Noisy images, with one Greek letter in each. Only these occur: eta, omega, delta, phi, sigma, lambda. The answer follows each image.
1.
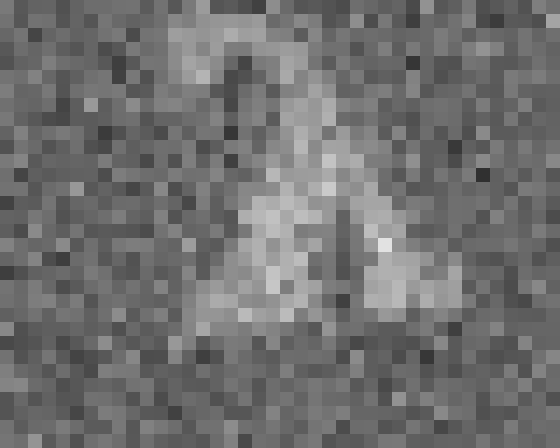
light lambda
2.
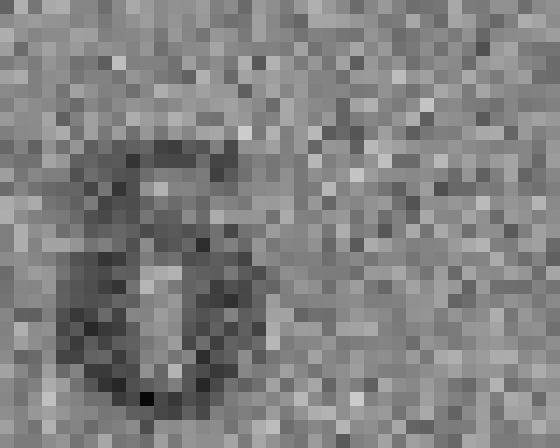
dark delta
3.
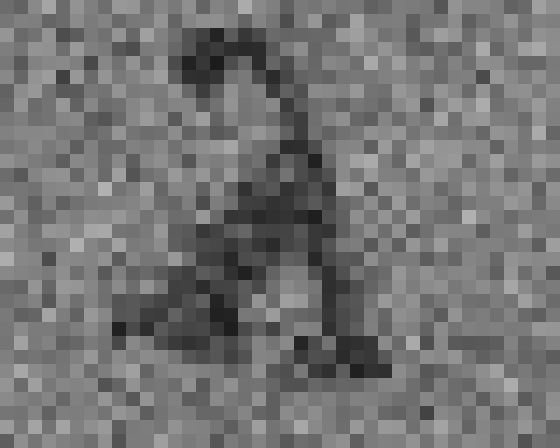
dark lambda
